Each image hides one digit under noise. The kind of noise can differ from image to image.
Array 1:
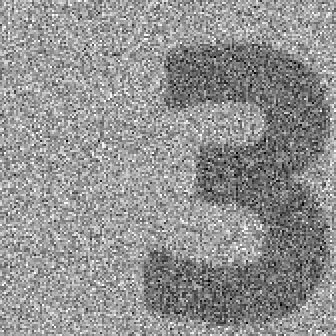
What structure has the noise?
independent entries
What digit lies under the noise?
3
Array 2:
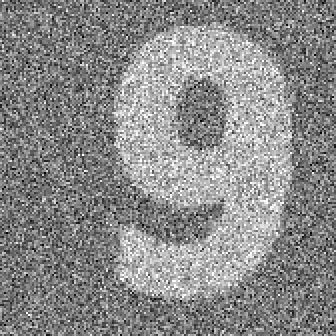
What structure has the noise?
independent entries
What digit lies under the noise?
9
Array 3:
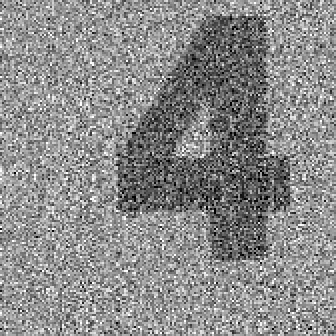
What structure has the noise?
low rank plus noise
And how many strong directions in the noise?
five to eight
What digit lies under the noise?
4
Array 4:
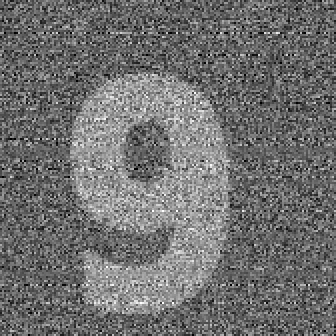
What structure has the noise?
rows of uneven size
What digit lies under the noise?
9
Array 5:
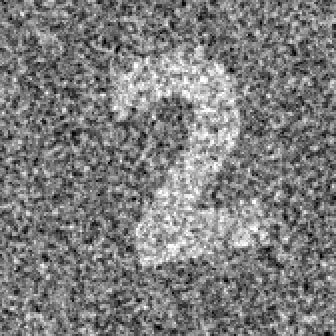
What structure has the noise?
blotchy
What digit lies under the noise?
2
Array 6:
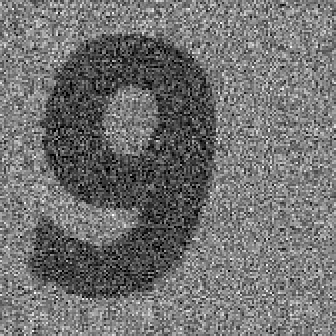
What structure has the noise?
low rank plus noise
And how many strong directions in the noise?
two
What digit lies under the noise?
9
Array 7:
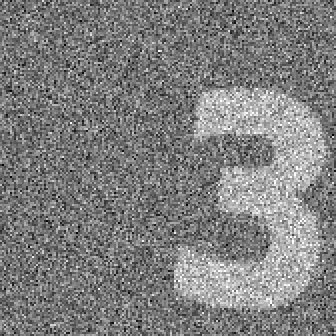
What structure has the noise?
independent entries
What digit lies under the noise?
3
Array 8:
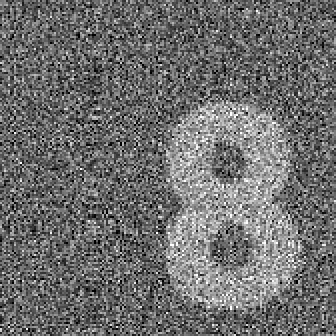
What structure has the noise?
low rank plus noise
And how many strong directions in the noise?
one
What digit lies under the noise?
8
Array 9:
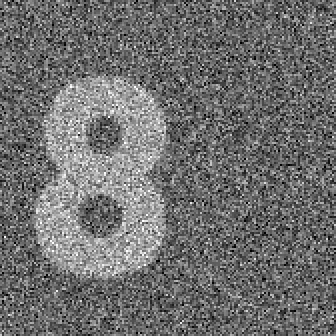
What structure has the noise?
independent entries
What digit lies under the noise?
8
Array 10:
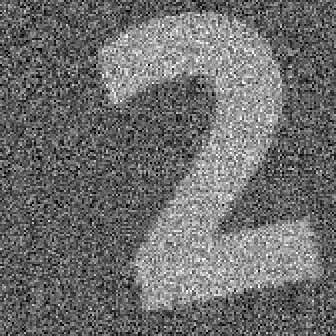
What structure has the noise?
low rank plus noise
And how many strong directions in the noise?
three or four
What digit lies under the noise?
2
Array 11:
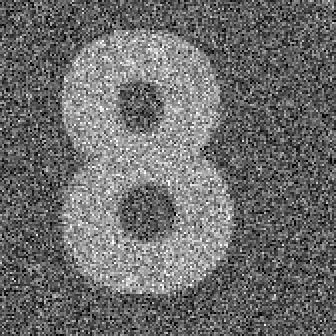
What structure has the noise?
independent entries
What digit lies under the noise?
8
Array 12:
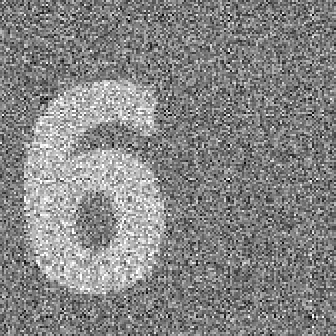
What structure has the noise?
low rank plus noise
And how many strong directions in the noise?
one
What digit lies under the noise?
6
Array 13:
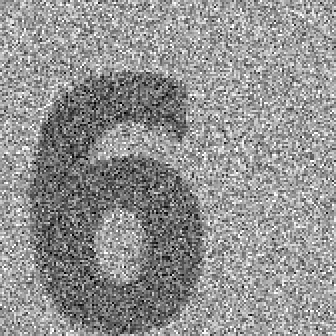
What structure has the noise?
independent entries
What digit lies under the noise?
6
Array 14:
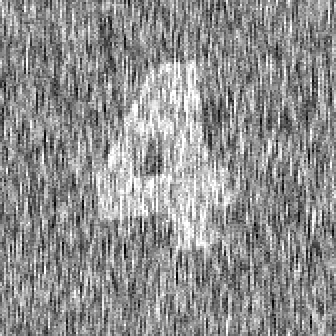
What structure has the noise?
streaked along the columns
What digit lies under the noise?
4
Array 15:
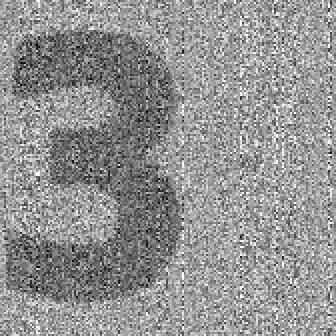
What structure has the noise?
columns of uneven size
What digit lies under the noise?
3
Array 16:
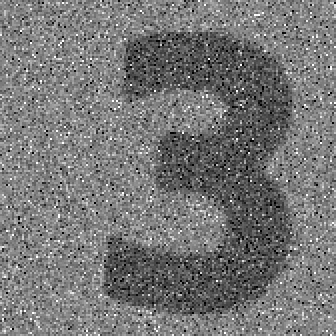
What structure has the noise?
heavy tails
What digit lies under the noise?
3
